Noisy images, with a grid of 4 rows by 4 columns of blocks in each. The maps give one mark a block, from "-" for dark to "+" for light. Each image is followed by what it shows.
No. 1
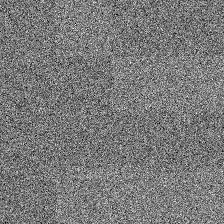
- + - -
- - + +
- - - -
- + + +
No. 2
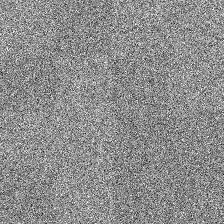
+ - + +
- + - +
+ + - -
- + - -
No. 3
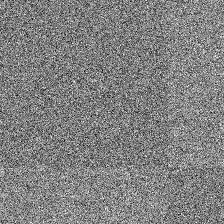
- - - +
- - - +
- - - +
+ + + -
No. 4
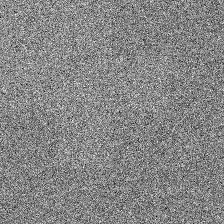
+ + - -
+ + + -
- + - -
- - - -
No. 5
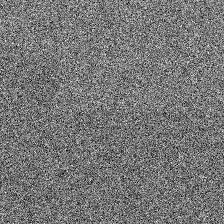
+ + + +
- + + +
- - - -
- - - -
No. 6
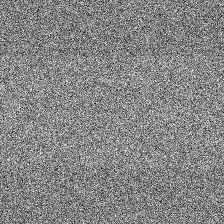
- - - -
+ + + +
+ + + +
- - - -
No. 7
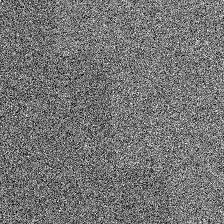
- + + +
- - + +
- - + +
- - - +
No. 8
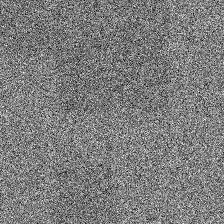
- - - +
+ - - +
+ + + +
+ - + +
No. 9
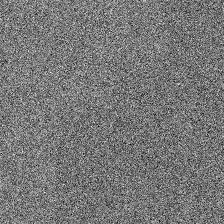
+ + + -
+ + - -
+ - - -
+ - - -
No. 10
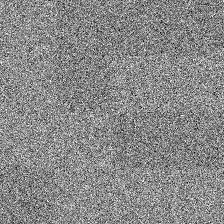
+ - - -
+ - + +
+ + - -
- + + +
